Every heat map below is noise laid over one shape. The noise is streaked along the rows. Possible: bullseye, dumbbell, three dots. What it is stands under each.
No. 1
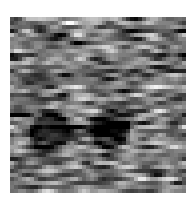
dumbbell
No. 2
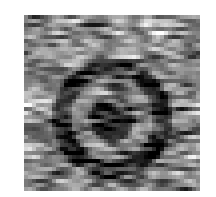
bullseye
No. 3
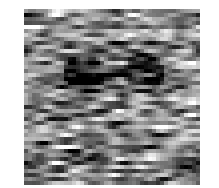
dumbbell
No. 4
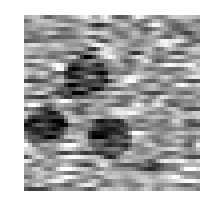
three dots
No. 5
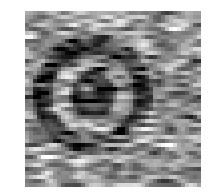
bullseye
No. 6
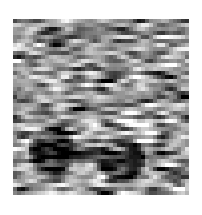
dumbbell
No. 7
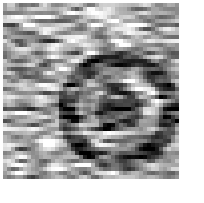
bullseye
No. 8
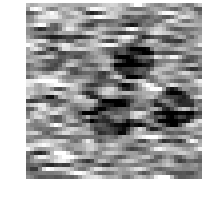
three dots
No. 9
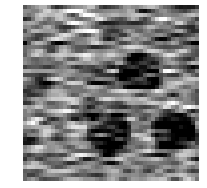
three dots
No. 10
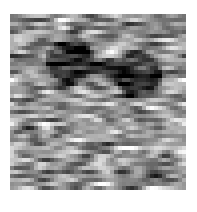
dumbbell
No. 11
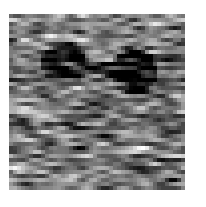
dumbbell
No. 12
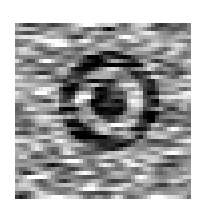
bullseye
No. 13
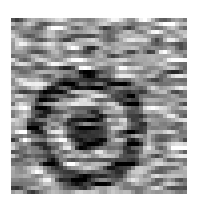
bullseye
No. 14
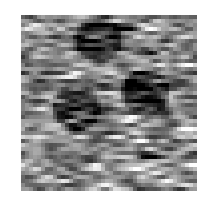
three dots
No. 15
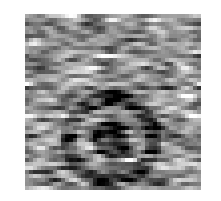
bullseye
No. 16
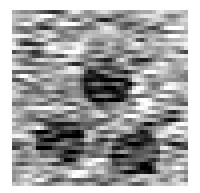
three dots
